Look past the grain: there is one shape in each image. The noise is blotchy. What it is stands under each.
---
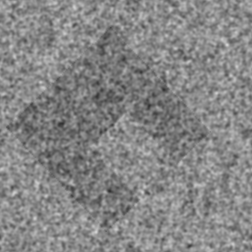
square with a notch
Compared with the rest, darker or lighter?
darker
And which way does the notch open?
down and right
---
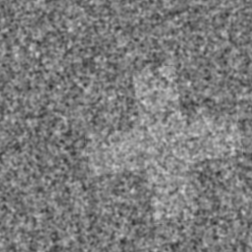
cross
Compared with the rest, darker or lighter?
lighter
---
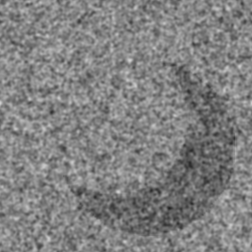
crescent
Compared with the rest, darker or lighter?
darker
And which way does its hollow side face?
up and left
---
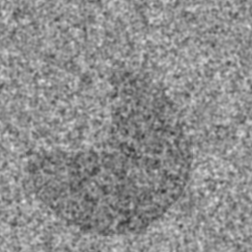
disc with a wedge cut out
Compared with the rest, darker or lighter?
darker
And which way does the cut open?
up and left
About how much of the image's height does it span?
two thirds
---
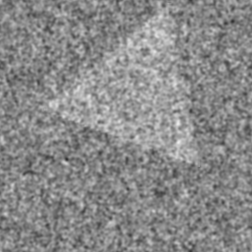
triangle
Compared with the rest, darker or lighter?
lighter
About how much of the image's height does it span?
two thirds
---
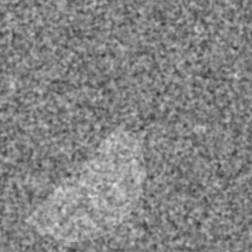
half disc
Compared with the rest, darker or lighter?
lighter
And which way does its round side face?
down and right
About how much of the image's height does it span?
half
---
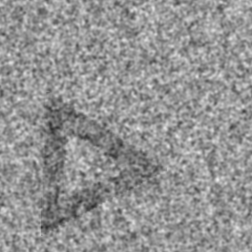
triangle frame
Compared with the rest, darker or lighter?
darker
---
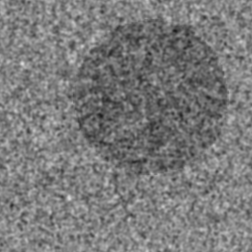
disc
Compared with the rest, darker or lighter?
darker
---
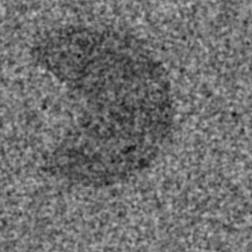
disc with a wedge cut out
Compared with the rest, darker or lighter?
darker
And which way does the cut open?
left
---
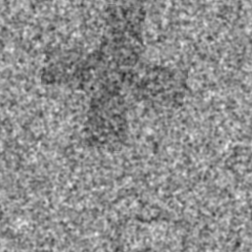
cross
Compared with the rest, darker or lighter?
darker
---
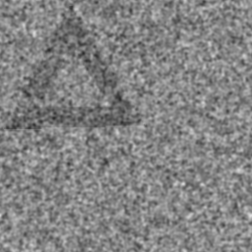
triangle frame
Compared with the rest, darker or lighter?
darker
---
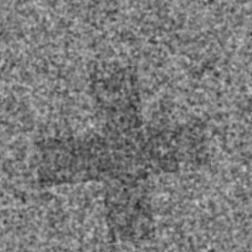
cross
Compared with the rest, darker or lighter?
darker
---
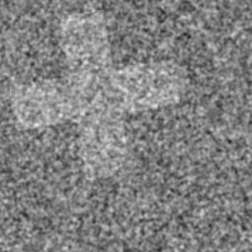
cross
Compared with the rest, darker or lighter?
lighter
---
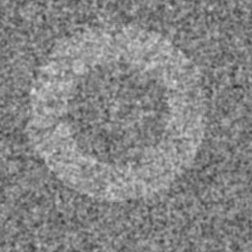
ring
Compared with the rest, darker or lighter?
lighter
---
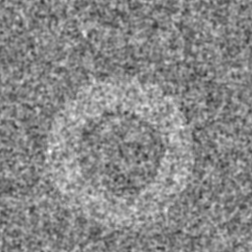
ring
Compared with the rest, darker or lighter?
lighter
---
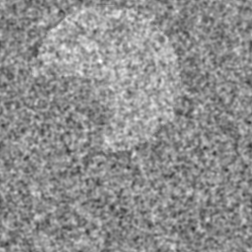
disc with a wedge cut out
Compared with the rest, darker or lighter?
lighter
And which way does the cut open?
down and left
